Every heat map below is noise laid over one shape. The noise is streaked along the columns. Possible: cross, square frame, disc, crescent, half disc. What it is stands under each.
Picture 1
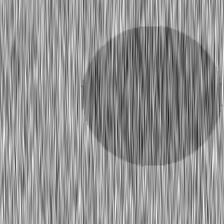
disc
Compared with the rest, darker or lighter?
darker
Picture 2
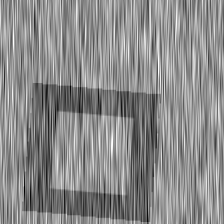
square frame
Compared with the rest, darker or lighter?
darker
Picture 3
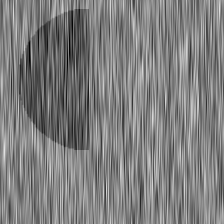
half disc
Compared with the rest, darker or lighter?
darker
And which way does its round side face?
left
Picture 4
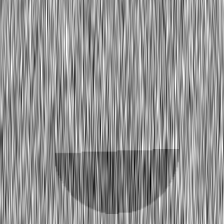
half disc
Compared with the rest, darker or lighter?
darker
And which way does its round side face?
down
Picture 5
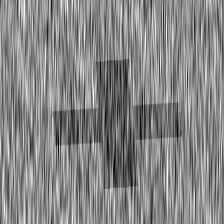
cross
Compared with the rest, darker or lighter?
darker
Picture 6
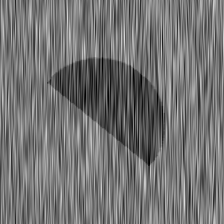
half disc
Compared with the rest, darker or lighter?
darker
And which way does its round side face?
up and right
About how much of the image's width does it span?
half
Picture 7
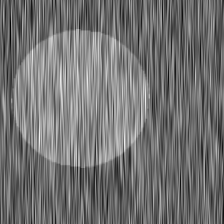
disc
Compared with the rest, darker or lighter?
lighter
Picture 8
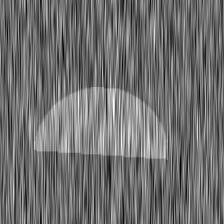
half disc
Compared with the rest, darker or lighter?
lighter
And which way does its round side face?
up
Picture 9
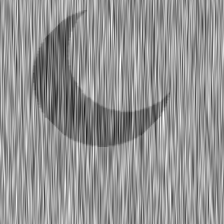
crescent
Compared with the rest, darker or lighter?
darker
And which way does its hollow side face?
up and right
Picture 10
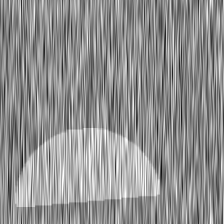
half disc
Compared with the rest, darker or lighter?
lighter
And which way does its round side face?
up
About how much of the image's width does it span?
two thirds
